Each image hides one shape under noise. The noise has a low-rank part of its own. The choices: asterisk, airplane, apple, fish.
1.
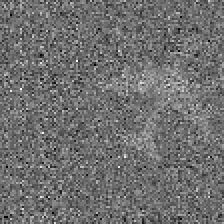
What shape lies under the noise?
airplane
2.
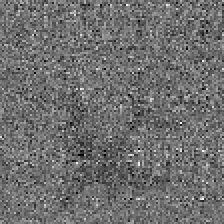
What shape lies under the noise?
airplane
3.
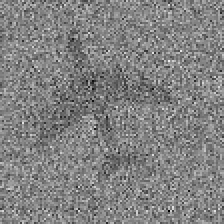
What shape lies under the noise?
airplane
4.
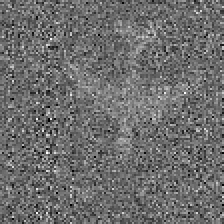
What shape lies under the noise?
airplane
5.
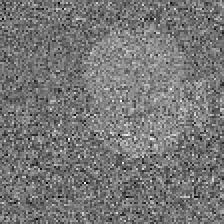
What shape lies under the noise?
apple
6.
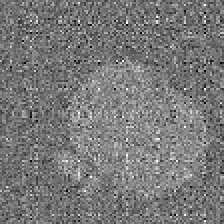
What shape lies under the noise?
apple
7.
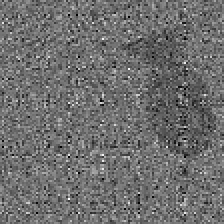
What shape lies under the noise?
fish
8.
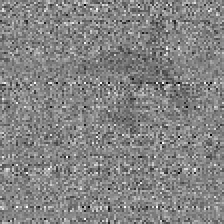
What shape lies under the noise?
airplane
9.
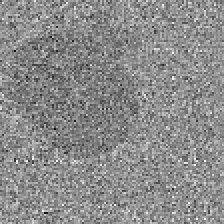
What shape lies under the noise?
apple
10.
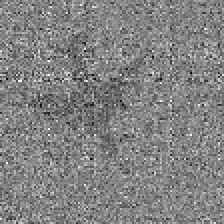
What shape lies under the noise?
airplane
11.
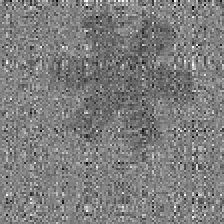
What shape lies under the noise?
asterisk
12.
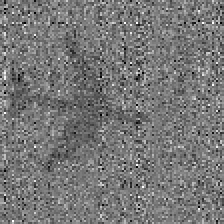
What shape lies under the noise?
airplane
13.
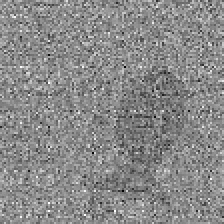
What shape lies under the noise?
fish
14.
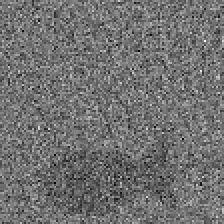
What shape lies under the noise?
fish
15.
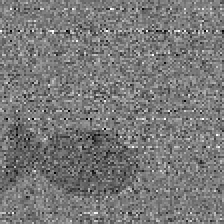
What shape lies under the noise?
fish
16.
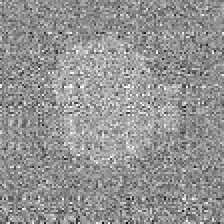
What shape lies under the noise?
apple
